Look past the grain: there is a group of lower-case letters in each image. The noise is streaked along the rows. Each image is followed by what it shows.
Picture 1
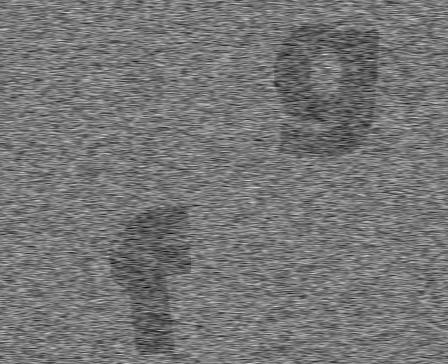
top right: g; bottom left: f
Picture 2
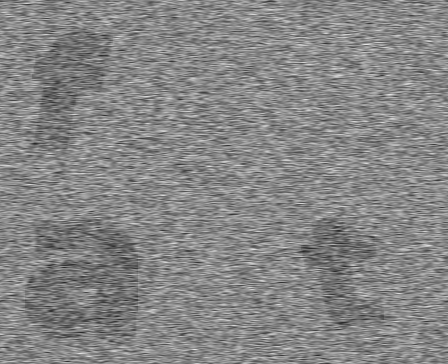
top left: f; bottom left: a; bottom right: t
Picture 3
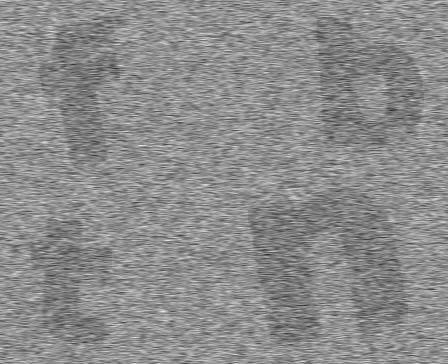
top left: f; top right: b; bottom left: t; bottom right: n
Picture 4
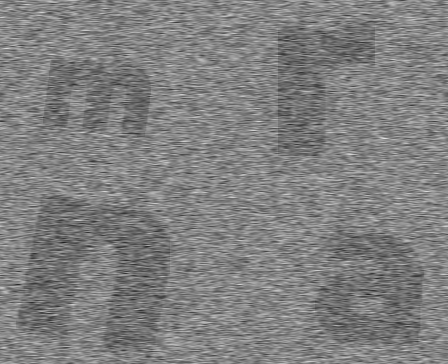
top left: m; top right: r; bottom left: n; bottom right: a
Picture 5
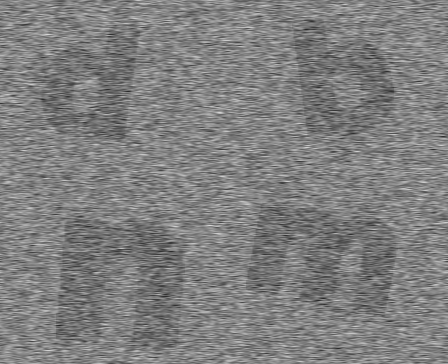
top left: d; top right: b; bottom left: n; bottom right: m
